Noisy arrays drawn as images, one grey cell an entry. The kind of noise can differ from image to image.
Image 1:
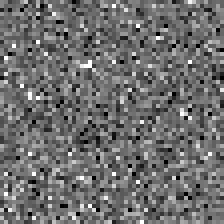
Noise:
heavy tails
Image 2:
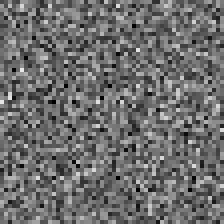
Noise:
independent entries
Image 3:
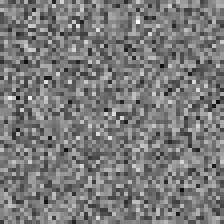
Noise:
independent entries
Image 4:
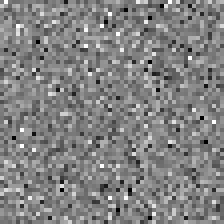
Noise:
heavy tails
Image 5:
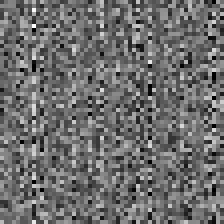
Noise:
columns of uneven size
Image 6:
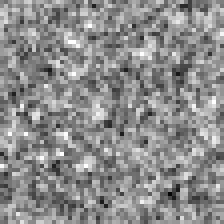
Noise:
blotchy
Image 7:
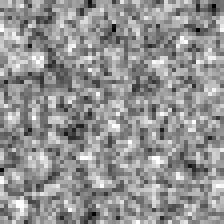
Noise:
blotchy
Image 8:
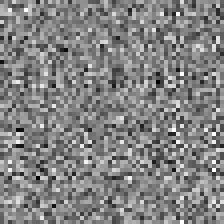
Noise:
low rank plus noise
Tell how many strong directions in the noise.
two
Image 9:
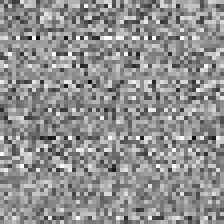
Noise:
rows of uneven size
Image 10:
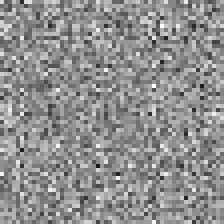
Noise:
low rank plus noise
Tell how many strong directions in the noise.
three or four
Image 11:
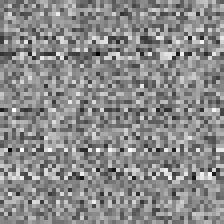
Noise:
rows of uneven size
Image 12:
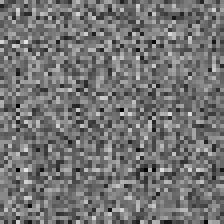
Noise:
low rank plus noise
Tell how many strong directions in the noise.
two
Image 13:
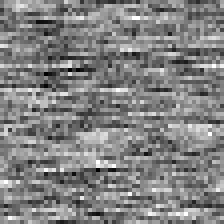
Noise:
streaked along the rows
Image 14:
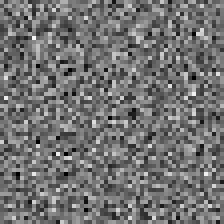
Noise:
low rank plus noise
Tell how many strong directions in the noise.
three or four
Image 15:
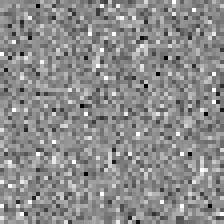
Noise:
heavy tails
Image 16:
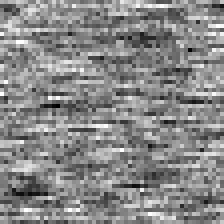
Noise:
streaked along the rows
